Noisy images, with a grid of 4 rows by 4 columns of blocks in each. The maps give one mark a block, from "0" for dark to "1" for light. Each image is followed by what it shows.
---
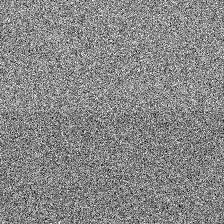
1 1 1 1
1 1 1 1
0 0 0 0
0 0 0 0
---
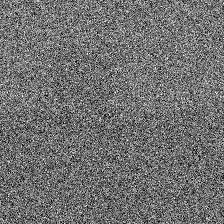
1 1 1 1
1 0 1 1
0 0 0 0
0 0 0 0
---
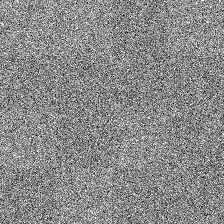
1 1 0 1
0 0 0 0
1 0 1 0
0 1 0 0
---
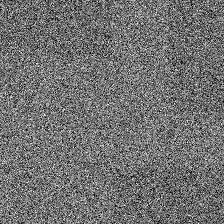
0 0 1 0
1 1 1 0
1 1 1 1
1 1 0 0
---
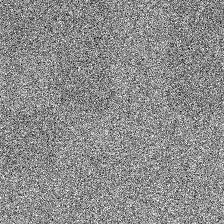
0 0 1 0
1 0 1 0
0 1 1 1
1 1 1 1
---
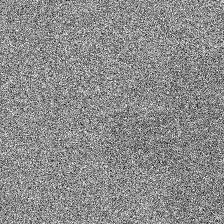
1 1 1 1
1 1 1 0
1 1 0 0
1 1 1 0
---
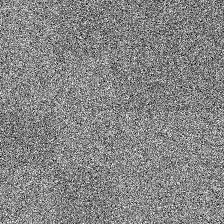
1 0 0 0
1 1 0 0
0 1 1 1
1 0 1 1
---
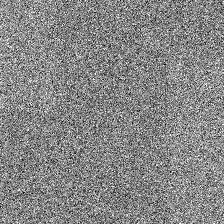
1 0 0 0
1 0 0 1
0 0 0 1
0 0 0 1
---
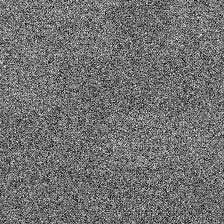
1 1 0 1
1 0 0 0
0 0 1 1
0 0 0 0
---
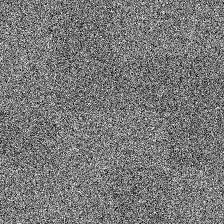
1 0 1 1
1 0 0 0
0 1 1 0
1 1 0 1
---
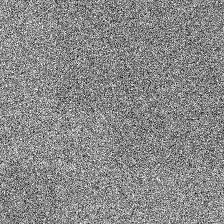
1 0 0 0
1 0 0 0
1 1 0 0
0 1 1 1
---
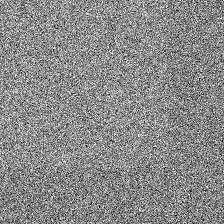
1 1 1 0
1 1 1 0
1 1 1 0
0 0 0 0
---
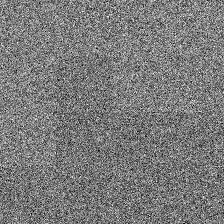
1 1 1 1
1 0 1 1
1 0 0 0
0 0 0 0
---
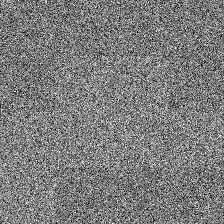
0 0 0 0
0 1 1 0
1 1 1 1
1 0 0 0
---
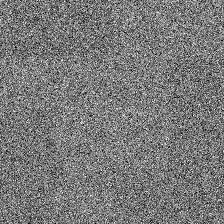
0 0 1 1
1 1 1 0
0 1 1 0
0 1 0 0
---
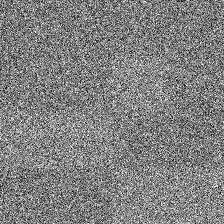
0 0 0 0
0 0 1 0
1 1 0 0
0 0 1 1
